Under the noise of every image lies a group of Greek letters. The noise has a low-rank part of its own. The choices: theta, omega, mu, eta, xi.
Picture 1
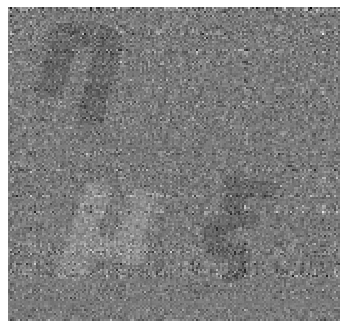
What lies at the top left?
eta
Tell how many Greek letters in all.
3
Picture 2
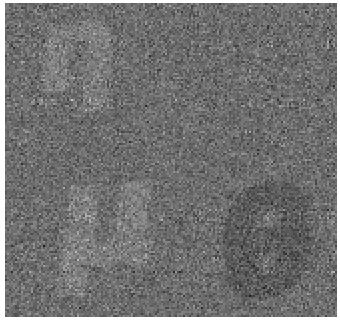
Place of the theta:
bottom right
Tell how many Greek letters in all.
3
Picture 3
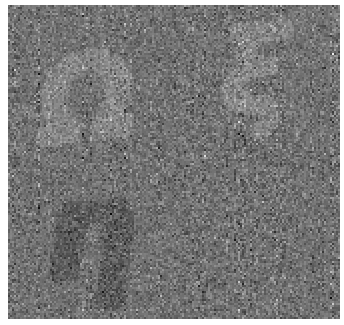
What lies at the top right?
xi
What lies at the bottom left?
eta
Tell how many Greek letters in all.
3
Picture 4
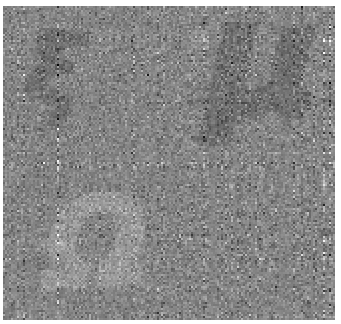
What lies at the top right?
mu
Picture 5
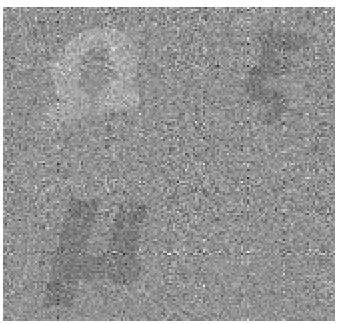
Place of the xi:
top right
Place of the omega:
top left
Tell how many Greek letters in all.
3
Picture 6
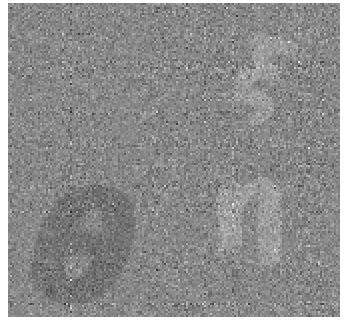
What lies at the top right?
xi
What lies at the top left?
nothing
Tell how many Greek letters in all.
3
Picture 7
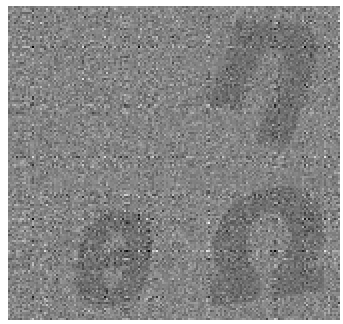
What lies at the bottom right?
omega
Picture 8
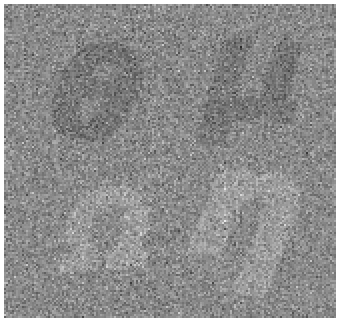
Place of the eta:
bottom right
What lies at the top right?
mu
